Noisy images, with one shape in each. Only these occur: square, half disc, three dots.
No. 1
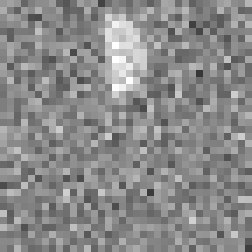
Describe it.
light half disc, top middle
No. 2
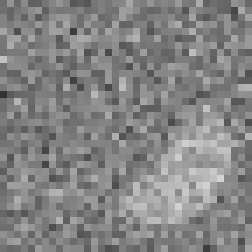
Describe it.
light half disc
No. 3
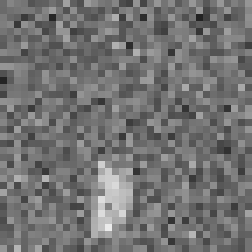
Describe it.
light half disc, bottom middle
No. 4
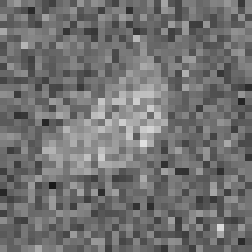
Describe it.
light half disc
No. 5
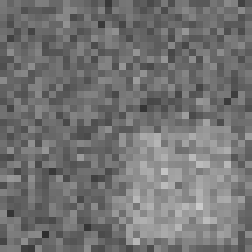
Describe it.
light square
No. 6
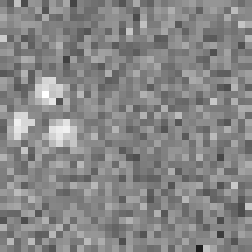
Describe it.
light three dots, middle left
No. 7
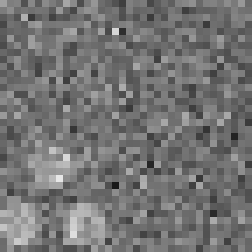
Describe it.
light three dots, bottom left
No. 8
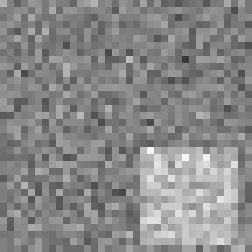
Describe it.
light square, bottom right
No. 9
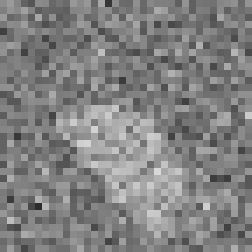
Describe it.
light half disc
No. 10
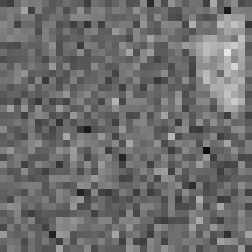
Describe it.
light half disc, top right
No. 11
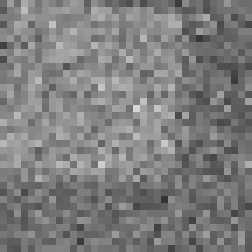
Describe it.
light square
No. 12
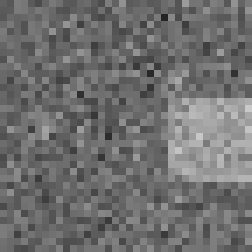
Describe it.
light square, middle right
